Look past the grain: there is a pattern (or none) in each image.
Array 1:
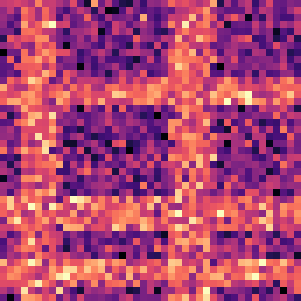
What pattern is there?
bands of rows crossing bands of columns
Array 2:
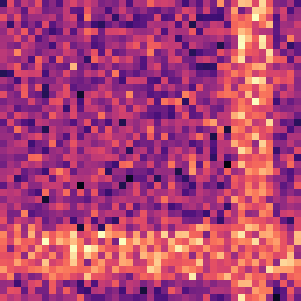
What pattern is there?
bands of rows crossing bands of columns
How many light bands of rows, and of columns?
1 and 1
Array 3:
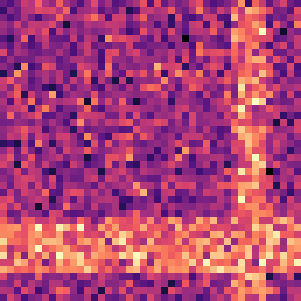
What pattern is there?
bands of rows crossing bands of columns
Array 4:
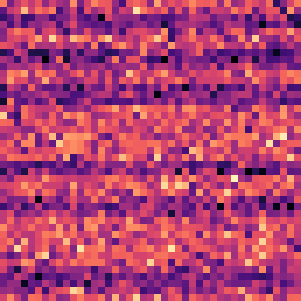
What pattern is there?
bands of rows
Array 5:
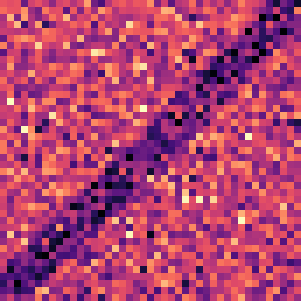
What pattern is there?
a diagonal band
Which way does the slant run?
bottom left to top right
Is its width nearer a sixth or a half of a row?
a sixth
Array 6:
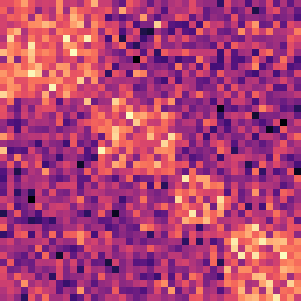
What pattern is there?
blocks along the diagonal
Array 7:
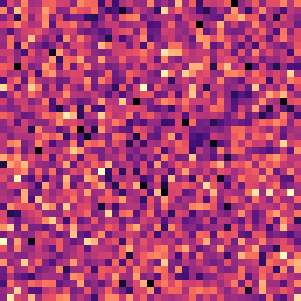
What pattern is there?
only noise
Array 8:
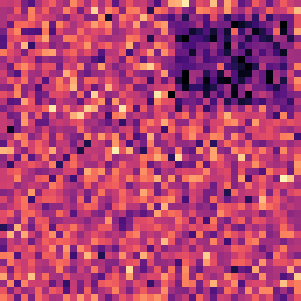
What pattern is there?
one block
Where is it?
top right
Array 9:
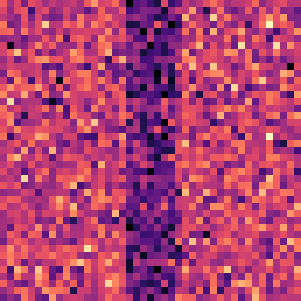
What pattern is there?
one band of columns
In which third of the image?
middle
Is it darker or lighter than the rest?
darker
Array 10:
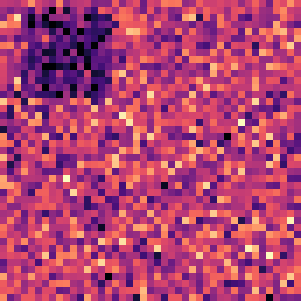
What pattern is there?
one block
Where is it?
top left
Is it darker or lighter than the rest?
darker
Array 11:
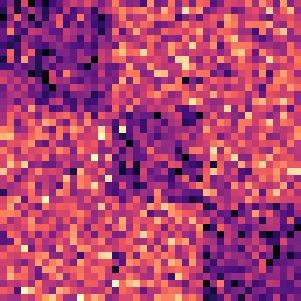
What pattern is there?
blocks along the diagonal
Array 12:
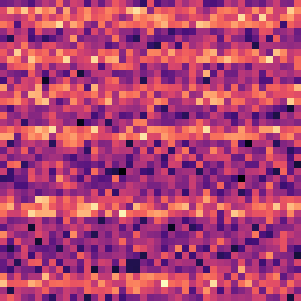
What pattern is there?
bands of rows
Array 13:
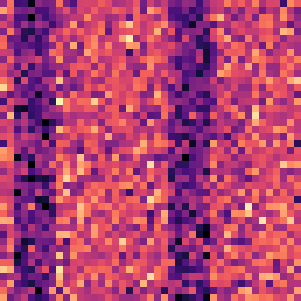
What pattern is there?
bands of columns
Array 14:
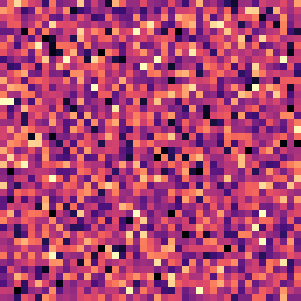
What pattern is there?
only noise
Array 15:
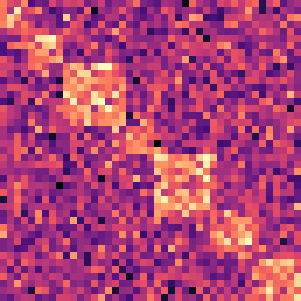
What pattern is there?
blocks along the diagonal
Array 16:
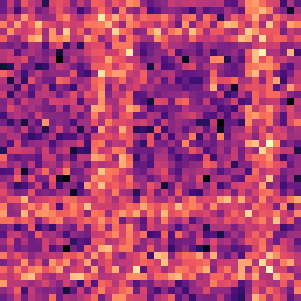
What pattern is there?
bands of rows crossing bands of columns
